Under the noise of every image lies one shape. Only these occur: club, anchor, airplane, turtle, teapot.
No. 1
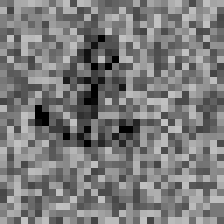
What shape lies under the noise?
anchor
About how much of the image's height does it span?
half
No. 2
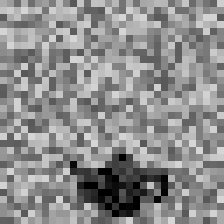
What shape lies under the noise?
teapot
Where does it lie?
bottom middle
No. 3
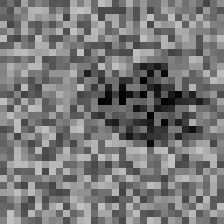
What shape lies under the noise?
teapot
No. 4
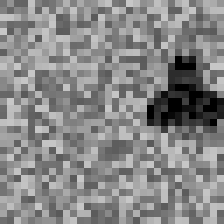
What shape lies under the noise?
club
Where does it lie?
middle right
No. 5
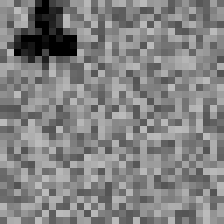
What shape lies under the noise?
club
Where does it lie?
top left
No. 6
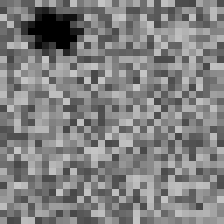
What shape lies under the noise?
turtle
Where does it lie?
top left
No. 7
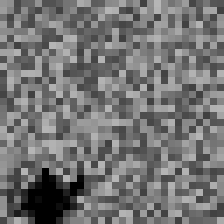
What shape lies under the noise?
teapot
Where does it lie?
bottom left
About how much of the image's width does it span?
a third
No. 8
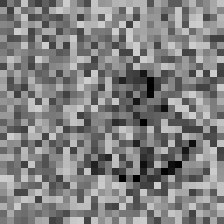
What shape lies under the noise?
anchor
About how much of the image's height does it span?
half
